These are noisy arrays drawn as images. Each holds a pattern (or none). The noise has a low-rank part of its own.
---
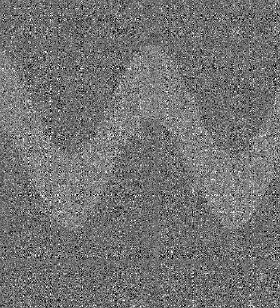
a wavy band
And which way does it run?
left to right
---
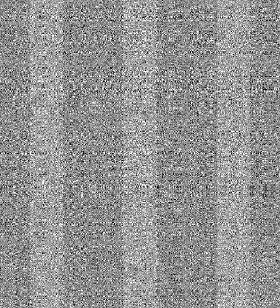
vertical stripes
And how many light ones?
3
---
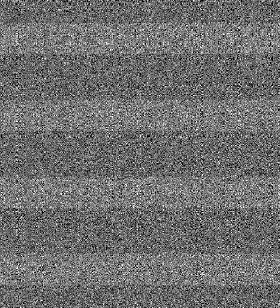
horizontal stripes
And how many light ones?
4
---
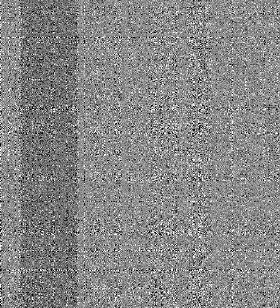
one vertical stripe
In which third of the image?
left
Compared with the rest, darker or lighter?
darker
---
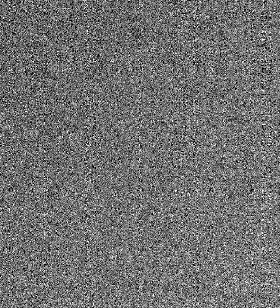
a smooth slope
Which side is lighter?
bottom right
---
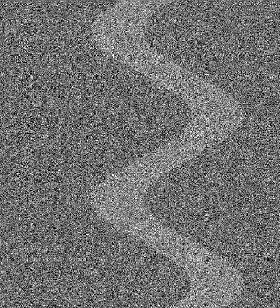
a wavy band
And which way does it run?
top to bottom
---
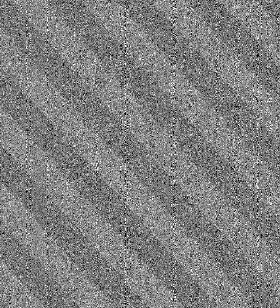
diagonal stripes
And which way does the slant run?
top left to bottom right
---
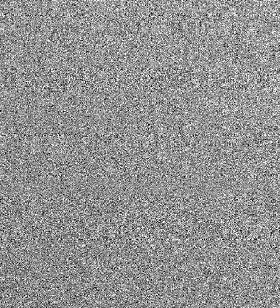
a smooth slope
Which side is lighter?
top right
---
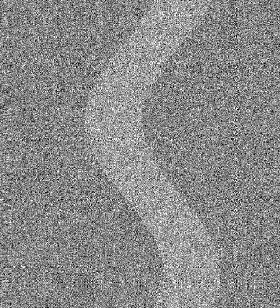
a wavy band
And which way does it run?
top to bottom
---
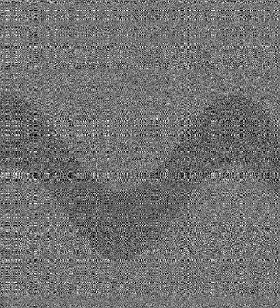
a wavy band
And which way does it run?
left to right
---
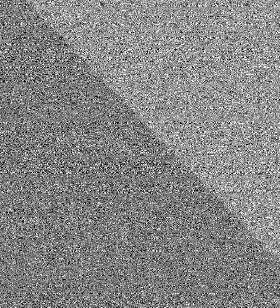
a sharp edge
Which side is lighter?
top right
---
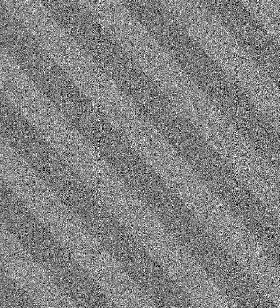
diagonal stripes
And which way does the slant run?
top left to bottom right
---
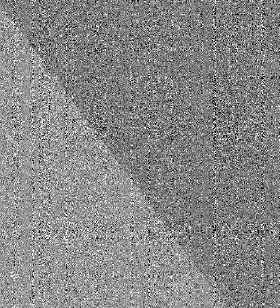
a sharp edge
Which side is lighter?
bottom left
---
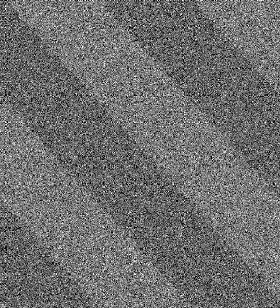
diagonal stripes
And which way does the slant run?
top left to bottom right
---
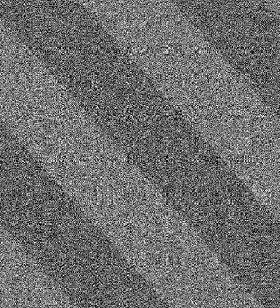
diagonal stripes
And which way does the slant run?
top left to bottom right
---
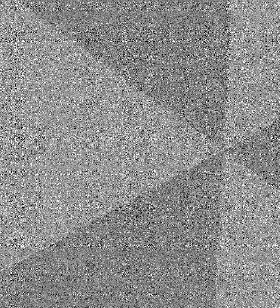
spokes from one point
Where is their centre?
middle right
